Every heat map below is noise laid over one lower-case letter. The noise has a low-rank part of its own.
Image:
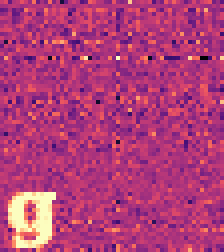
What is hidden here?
light g, bottom left
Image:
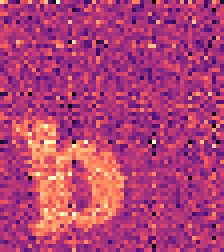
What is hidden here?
light b
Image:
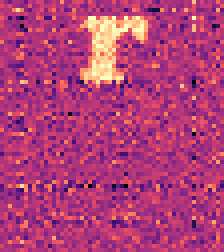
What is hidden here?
light r, top middle
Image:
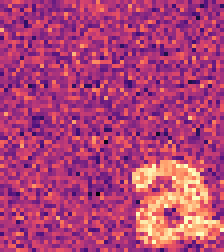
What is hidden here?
light a, bottom right
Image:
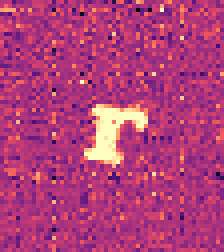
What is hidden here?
light r, centre
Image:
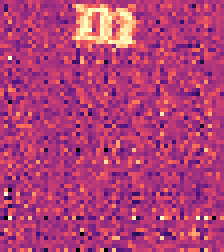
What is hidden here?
light m, top middle
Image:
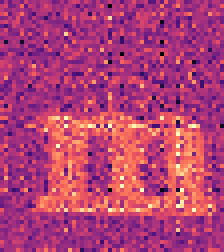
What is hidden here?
light m
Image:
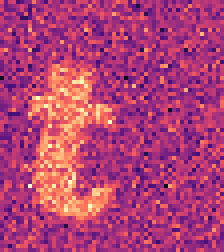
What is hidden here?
light t
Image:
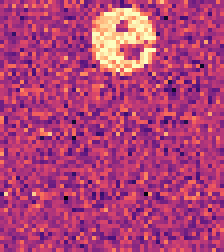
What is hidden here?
light e, top middle
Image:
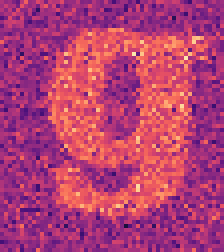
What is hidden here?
light g
